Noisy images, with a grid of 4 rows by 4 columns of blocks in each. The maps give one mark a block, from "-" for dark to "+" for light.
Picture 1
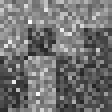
+ + + +
+ - + -
- + - -
- + - -
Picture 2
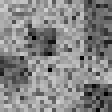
+ + + -
+ - + -
- + + +
+ + + -
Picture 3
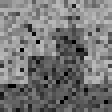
+ + + +
+ + - +
+ - - +
- - - -
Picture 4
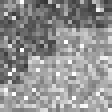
- - - -
- - + +
- + + +
+ + + +
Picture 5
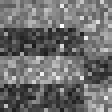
+ + + +
- - - +
+ + + -
- - - +
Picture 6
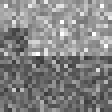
+ + + +
- + + +
- - - -
- - - -
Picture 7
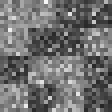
+ + - -
+ - - +
- + + -
+ - + -
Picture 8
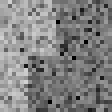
+ + - -
+ + - -
+ - - -
+ - - -
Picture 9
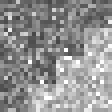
- - - -
- - - +
- - + +
- + + +
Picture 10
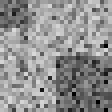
- + + +
+ + + +
+ + - -
+ + - -
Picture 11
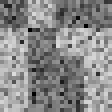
- + - -
+ - + +
+ - - +
+ - - +
